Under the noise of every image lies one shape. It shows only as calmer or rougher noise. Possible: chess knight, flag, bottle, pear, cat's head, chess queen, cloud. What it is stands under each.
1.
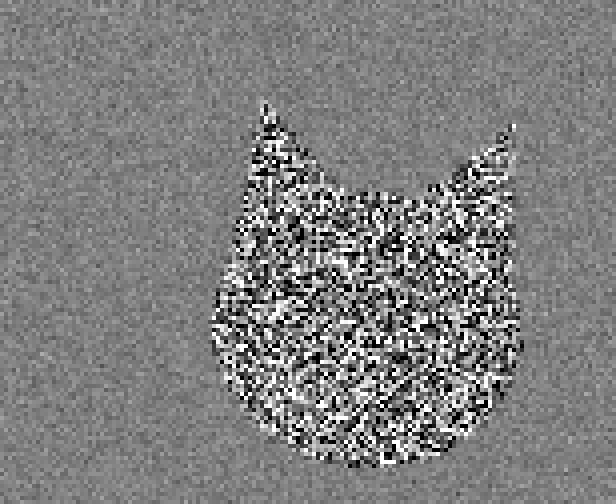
cat's head
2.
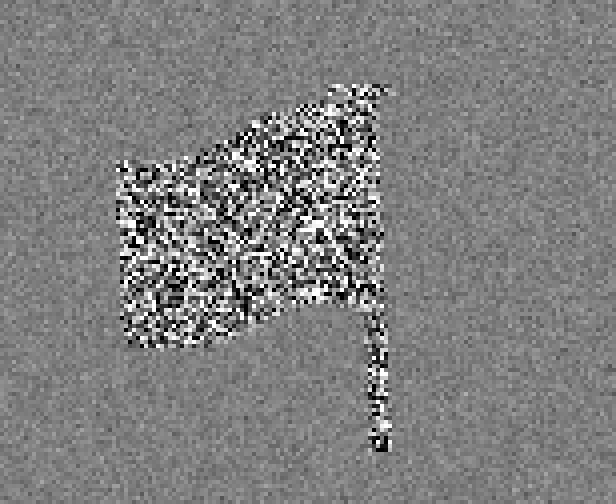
flag
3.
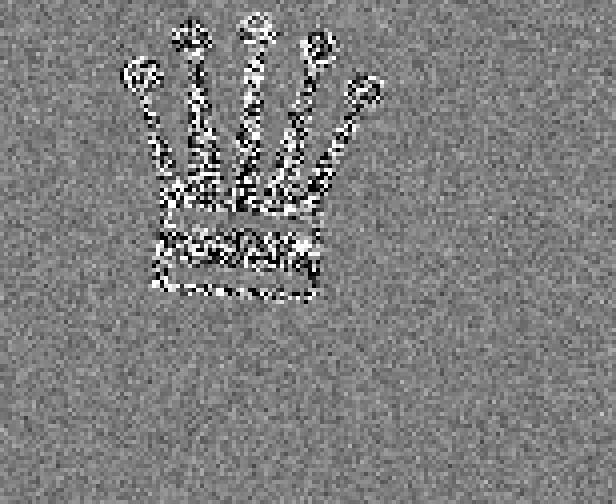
chess queen
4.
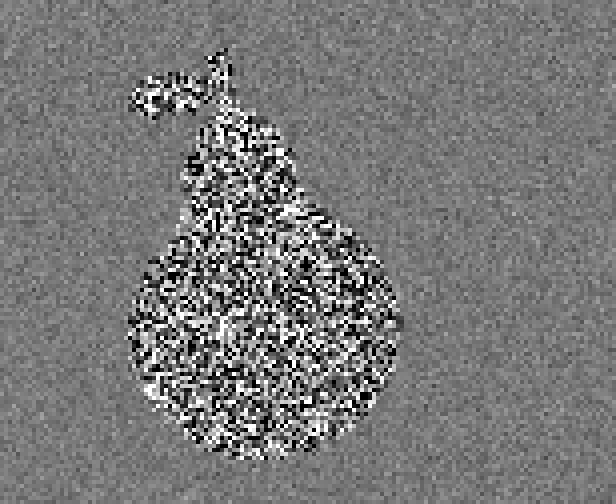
pear
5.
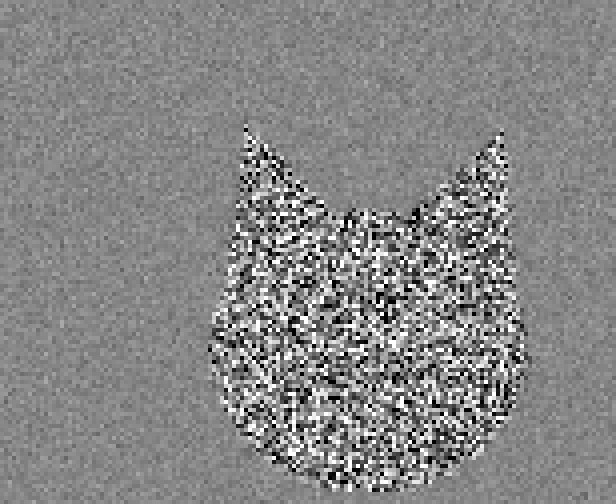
cat's head
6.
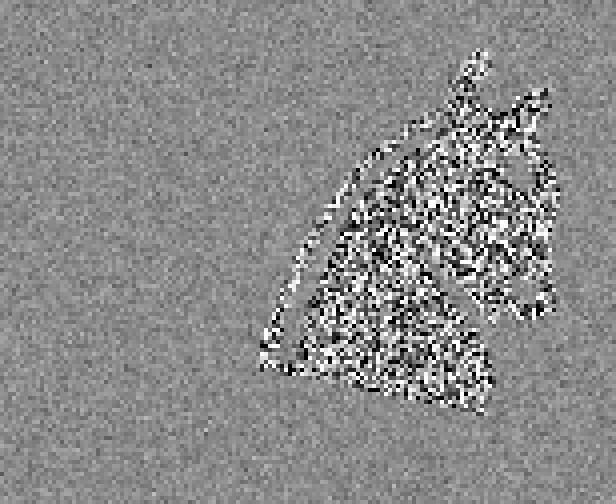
chess knight
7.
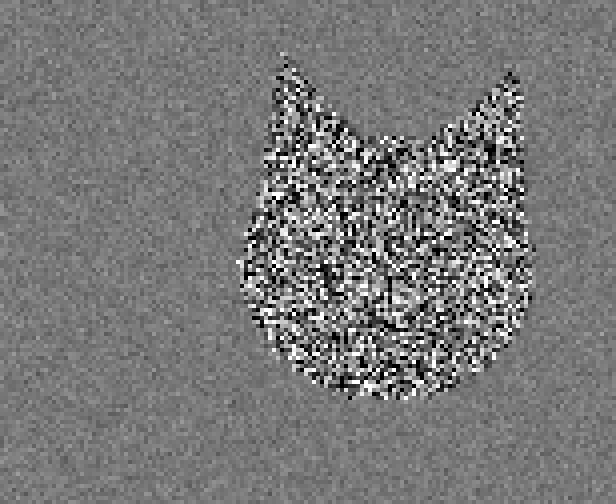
cat's head
